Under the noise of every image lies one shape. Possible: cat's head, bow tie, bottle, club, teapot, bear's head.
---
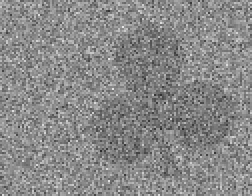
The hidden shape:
club
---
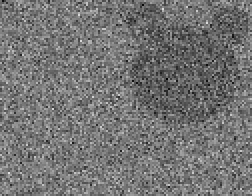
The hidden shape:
bear's head
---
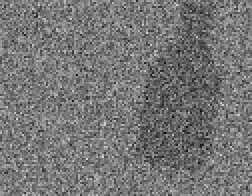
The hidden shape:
bottle
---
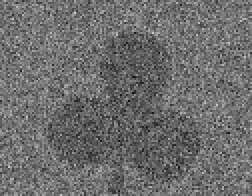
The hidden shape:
club
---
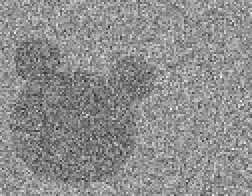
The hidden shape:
bear's head
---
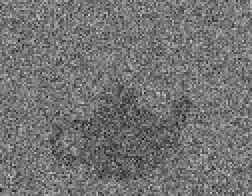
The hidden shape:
teapot
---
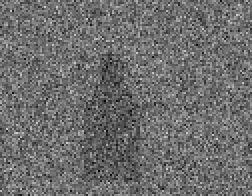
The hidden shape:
bottle
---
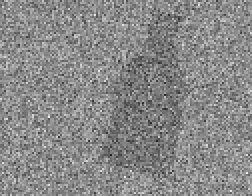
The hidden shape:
bottle
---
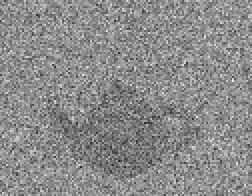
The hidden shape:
teapot
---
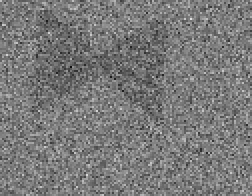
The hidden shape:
bow tie
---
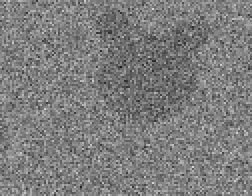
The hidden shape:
bear's head
